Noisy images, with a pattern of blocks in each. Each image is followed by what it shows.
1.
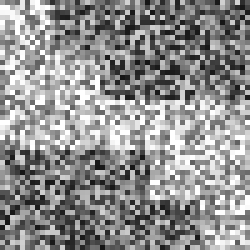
the same after a half turn
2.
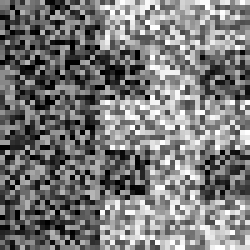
top and bottom mirror each other
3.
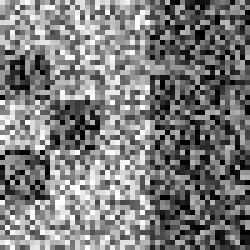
top and bottom mirror each other
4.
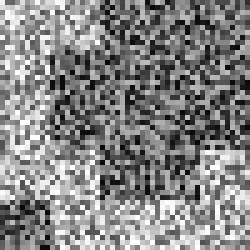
mirrored about the diagonal from the bottom left
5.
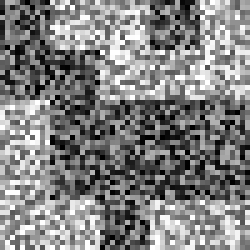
no symmetry
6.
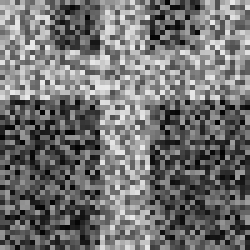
left and right mirror each other
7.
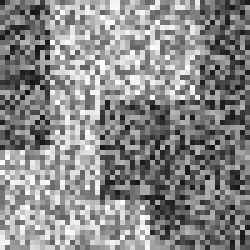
no symmetry
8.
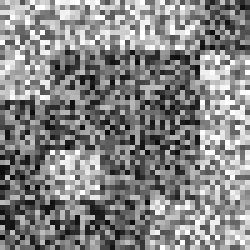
mirrored about the diagonal from the bottom left
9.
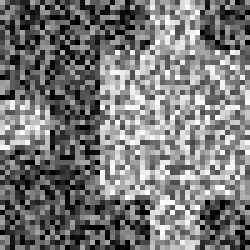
top and bottom mirror each other
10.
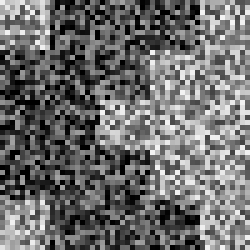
top and bottom mirror each other
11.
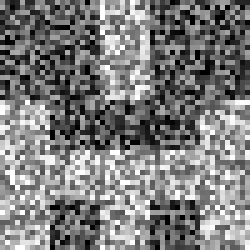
left and right mirror each other
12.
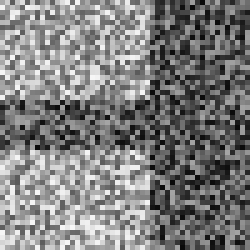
top and bottom mirror each other
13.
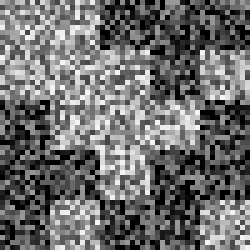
mirrored about the diagonal from the top left
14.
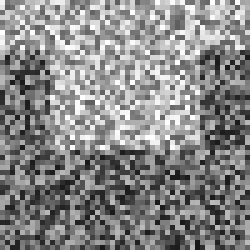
left and right mirror each other
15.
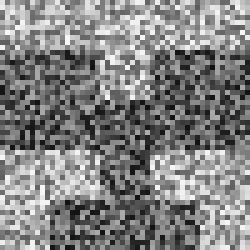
left and right mirror each other
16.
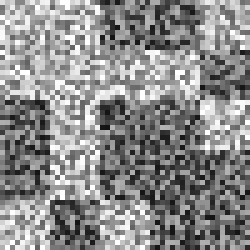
mirrored about the diagonal from the top left
